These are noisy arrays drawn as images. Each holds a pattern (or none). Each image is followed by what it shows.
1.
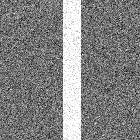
one vertical stripe
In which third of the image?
middle
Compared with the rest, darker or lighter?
lighter
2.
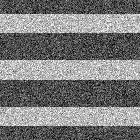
horizontal stripes
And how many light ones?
3
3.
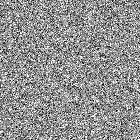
only noise
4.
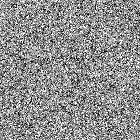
only noise
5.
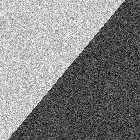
a sharp edge
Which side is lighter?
top left
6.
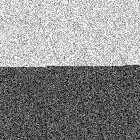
a sharp edge
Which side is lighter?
top
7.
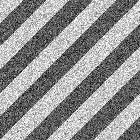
diagonal stripes
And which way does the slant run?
bottom left to top right
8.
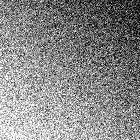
a smooth slope
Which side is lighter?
bottom left
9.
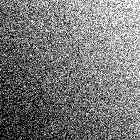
a smooth slope
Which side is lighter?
top right
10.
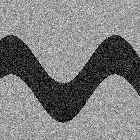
a wavy band
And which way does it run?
left to right
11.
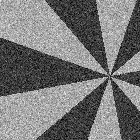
spokes from one point
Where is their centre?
middle right
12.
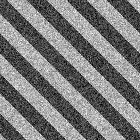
diagonal stripes
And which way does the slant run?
top left to bottom right
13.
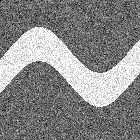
a wavy band
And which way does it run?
left to right
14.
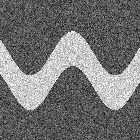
a wavy band
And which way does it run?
left to right
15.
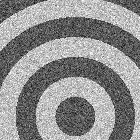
rings round one point
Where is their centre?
bottom middle
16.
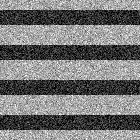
horizontal stripes
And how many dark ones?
4
